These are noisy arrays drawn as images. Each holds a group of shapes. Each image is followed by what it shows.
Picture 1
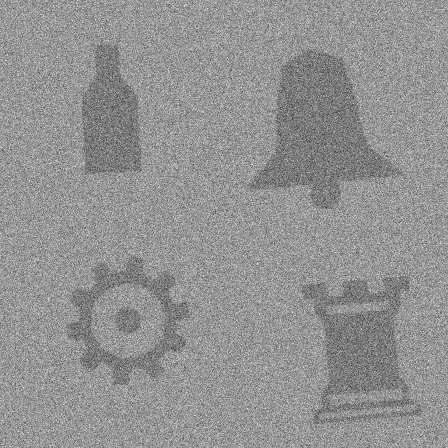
top left: bottle; top right: bell; bottom left: gear; bottom right: chess rook
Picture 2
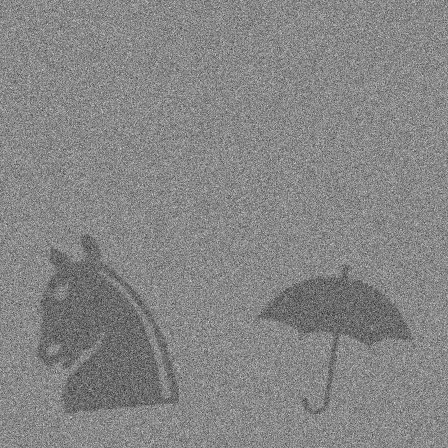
bottom left: chess knight; bottom right: umbrella
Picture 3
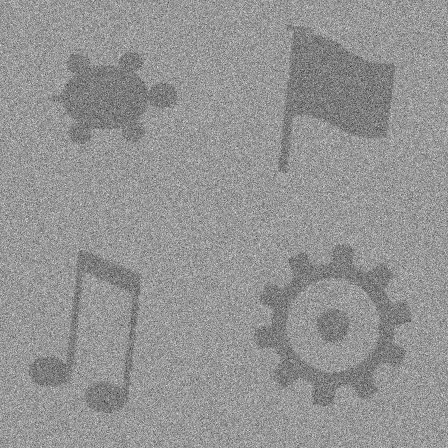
top left: turtle; top right: flag; bottom left: pair of musical notes; bottom right: gear
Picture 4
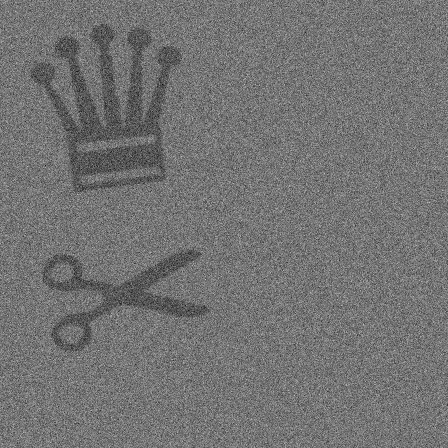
top left: chess queen; bottom left: pair of scissors
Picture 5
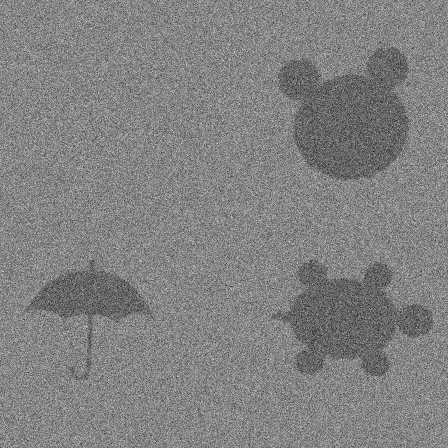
top right: bear's head; bottom left: umbrella; bottom right: turtle
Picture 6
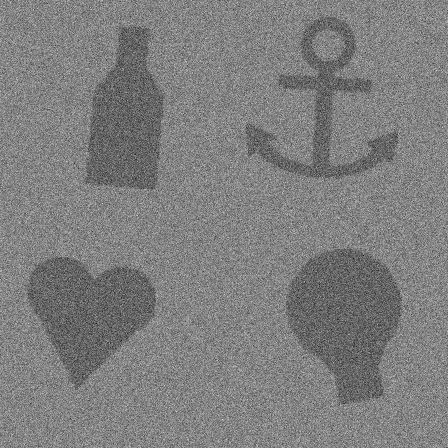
top left: bottle; top right: anchor; bottom left: heart; bottom right: light bulb
